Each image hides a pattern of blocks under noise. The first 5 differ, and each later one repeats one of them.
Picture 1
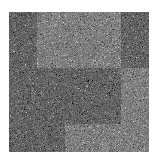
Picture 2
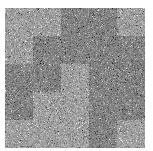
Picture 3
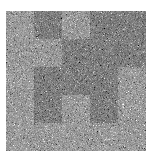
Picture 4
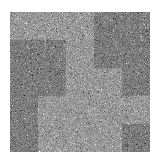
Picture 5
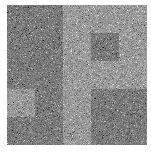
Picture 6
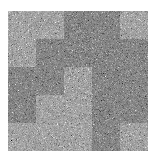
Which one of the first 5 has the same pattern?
2
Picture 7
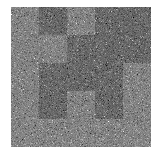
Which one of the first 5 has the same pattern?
3
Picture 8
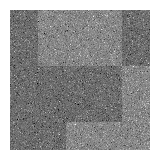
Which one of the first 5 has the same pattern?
1
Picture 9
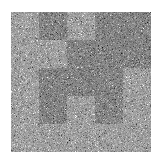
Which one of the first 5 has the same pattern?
3
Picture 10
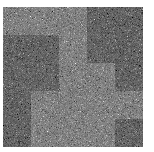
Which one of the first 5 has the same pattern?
4
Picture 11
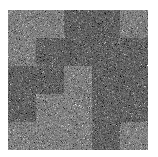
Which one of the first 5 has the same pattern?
2
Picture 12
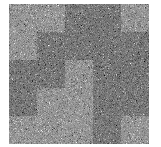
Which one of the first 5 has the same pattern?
2
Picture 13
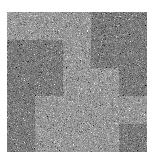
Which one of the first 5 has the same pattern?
4
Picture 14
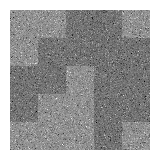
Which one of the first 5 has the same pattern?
2
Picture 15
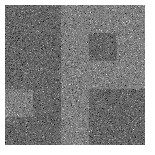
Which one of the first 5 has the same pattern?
5
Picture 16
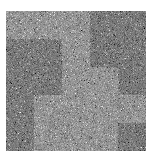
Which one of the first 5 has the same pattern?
4
